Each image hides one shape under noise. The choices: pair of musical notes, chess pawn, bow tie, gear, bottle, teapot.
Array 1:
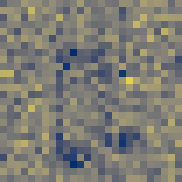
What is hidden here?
dark pair of musical notes
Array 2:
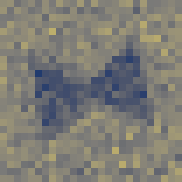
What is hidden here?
dark bow tie
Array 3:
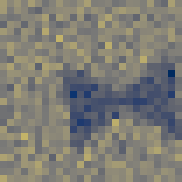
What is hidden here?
dark bow tie
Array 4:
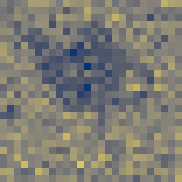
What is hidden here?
dark teapot
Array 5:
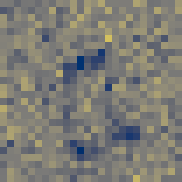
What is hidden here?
dark pair of musical notes
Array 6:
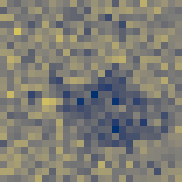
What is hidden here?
dark teapot
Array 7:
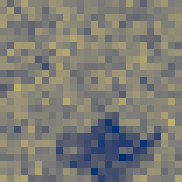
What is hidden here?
dark teapot
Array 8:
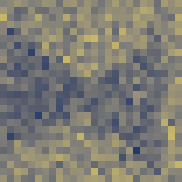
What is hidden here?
dark bow tie
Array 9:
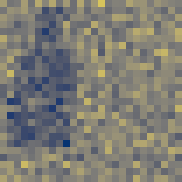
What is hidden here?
dark bottle
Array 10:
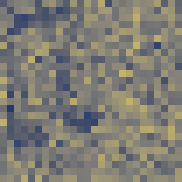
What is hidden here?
dark pair of musical notes
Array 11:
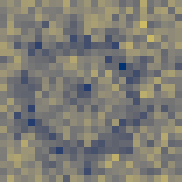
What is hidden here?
dark gear
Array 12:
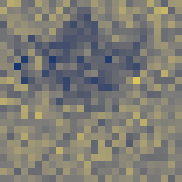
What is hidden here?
dark teapot
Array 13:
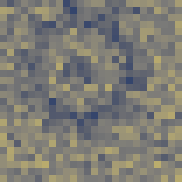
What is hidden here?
dark gear
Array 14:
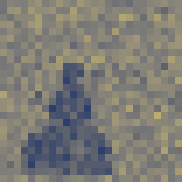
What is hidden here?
dark chess pawn
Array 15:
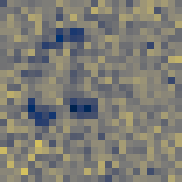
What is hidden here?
dark pair of musical notes
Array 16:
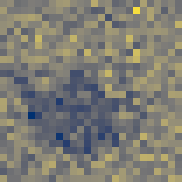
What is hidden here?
dark teapot
